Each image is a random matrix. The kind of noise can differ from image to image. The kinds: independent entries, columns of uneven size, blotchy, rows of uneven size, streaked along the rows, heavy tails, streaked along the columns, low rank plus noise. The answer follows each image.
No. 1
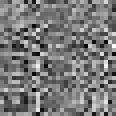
low rank plus noise
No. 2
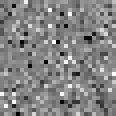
heavy tails
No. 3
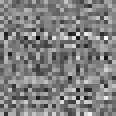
low rank plus noise
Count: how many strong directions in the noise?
two
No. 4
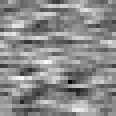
streaked along the rows
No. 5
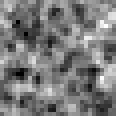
blotchy
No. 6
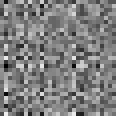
low rank plus noise
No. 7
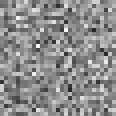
low rank plus noise
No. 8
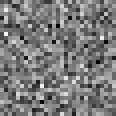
independent entries
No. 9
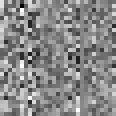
columns of uneven size
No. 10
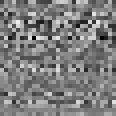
rows of uneven size
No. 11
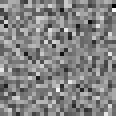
independent entries
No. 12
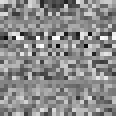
rows of uneven size
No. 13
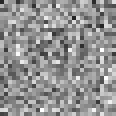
low rank plus noise
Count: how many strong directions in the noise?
five to eight
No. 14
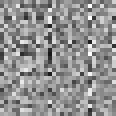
low rank plus noise
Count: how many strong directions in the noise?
two
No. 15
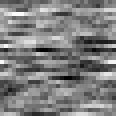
streaked along the rows
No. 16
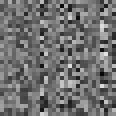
columns of uneven size
